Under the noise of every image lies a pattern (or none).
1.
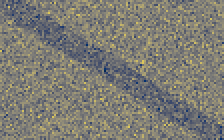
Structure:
a diagonal band
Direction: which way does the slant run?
top left to bottom right
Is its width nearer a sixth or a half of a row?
a sixth
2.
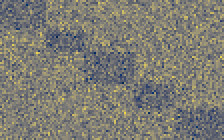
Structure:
blocks along the diagonal
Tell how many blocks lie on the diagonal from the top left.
5
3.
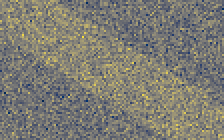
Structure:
a diagonal band
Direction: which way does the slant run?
top left to bottom right
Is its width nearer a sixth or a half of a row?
a half
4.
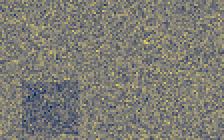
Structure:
one block
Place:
bottom left
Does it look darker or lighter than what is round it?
darker
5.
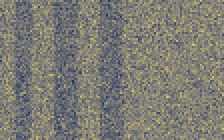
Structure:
bands of columns
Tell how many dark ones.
3
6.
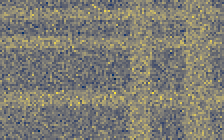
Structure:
bands of rows crossing bands of columns
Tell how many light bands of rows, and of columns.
3 and 2
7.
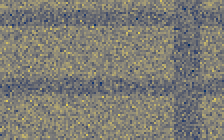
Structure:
bands of rows crossing bands of columns
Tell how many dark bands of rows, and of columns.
2 and 1
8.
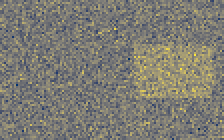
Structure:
one block
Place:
middle right
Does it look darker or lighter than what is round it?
lighter
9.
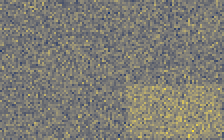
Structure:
one block
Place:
bottom right
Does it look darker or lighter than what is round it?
lighter
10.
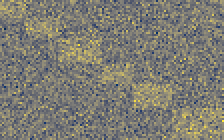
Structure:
blocks along the diagonal
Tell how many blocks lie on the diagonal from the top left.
6
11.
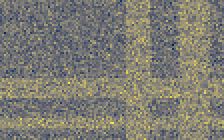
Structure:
bands of rows crossing bands of columns
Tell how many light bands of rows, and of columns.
2 and 2
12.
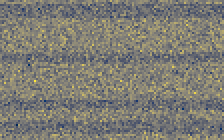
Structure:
bands of rows
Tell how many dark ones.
4
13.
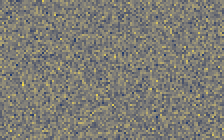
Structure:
only noise
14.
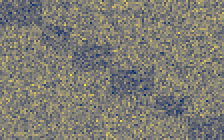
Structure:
blocks along the diagonal
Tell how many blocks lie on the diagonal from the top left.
6
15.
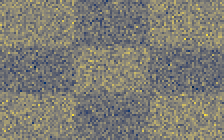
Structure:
a checkerboard
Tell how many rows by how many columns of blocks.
3 by 3
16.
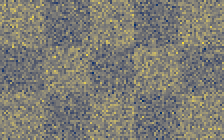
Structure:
a checkerboard
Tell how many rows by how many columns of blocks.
3 by 5
